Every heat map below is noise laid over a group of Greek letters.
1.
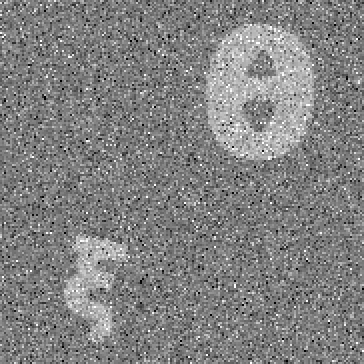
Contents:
top right: theta; bottom left: xi
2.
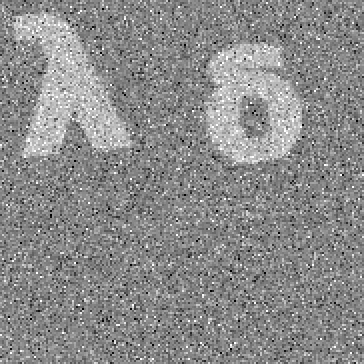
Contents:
top left: lambda; top right: delta
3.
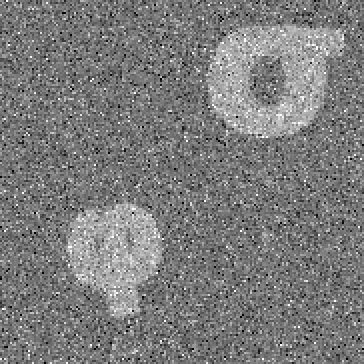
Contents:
top right: sigma; bottom left: phi
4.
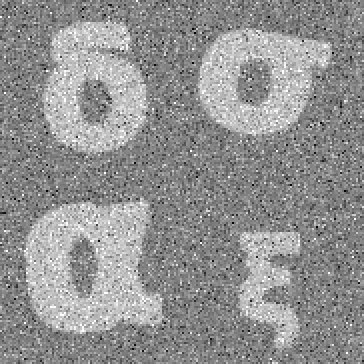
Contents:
top left: delta; top right: sigma; bottom left: alpha; bottom right: xi
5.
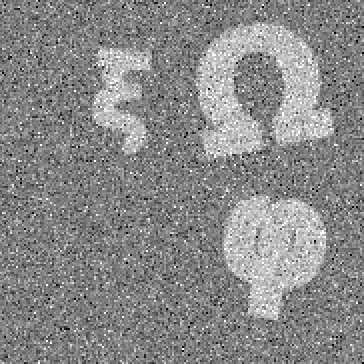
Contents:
top left: xi; top right: omega; bottom right: phi
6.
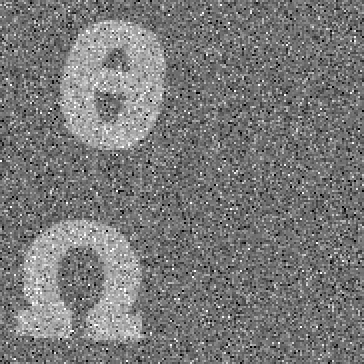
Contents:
top left: theta; bottom left: omega
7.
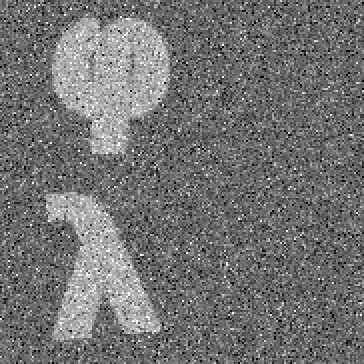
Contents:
top left: phi; bottom left: lambda
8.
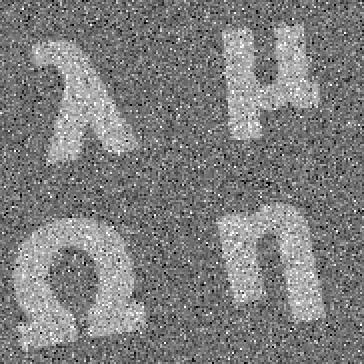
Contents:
top left: lambda; top right: mu; bottom left: omega; bottom right: eta
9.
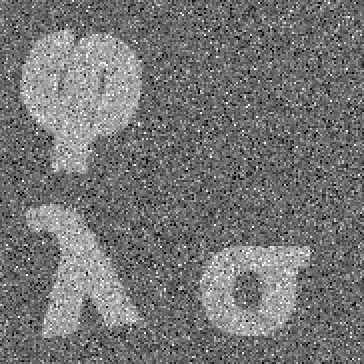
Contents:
top left: phi; bottom left: lambda; bottom right: sigma
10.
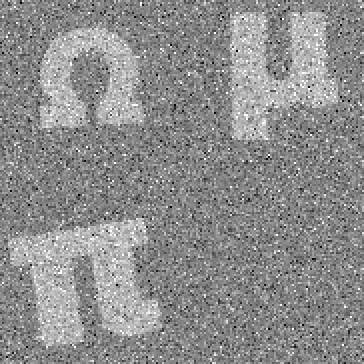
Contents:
top left: omega; top right: mu; bottom left: pi
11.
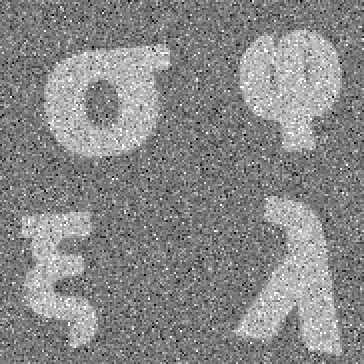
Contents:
top left: sigma; top right: phi; bottom left: xi; bottom right: lambda
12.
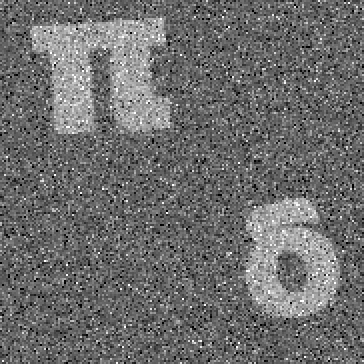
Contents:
top left: pi; bottom right: delta
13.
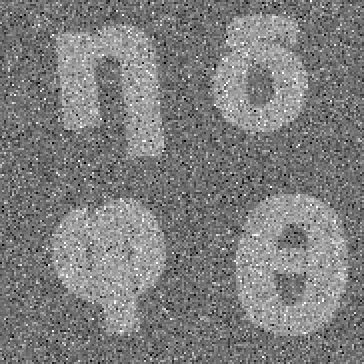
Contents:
top left: eta; top right: delta; bottom left: phi; bottom right: theta
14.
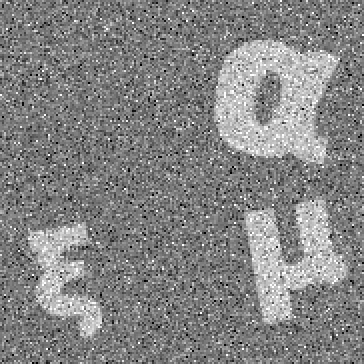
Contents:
top right: alpha; bottom left: xi; bottom right: mu
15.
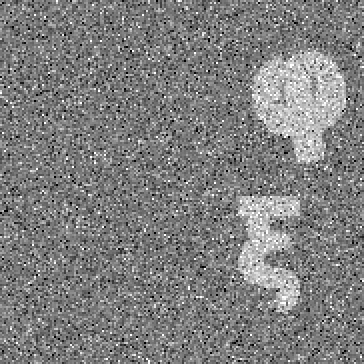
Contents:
top right: phi; bottom right: xi
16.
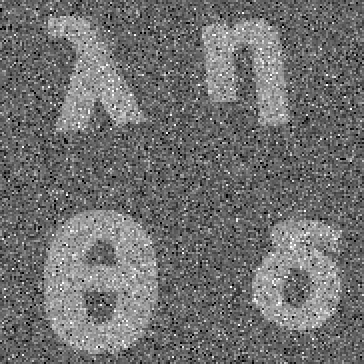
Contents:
top left: lambda; top right: eta; bottom left: theta; bottom right: delta
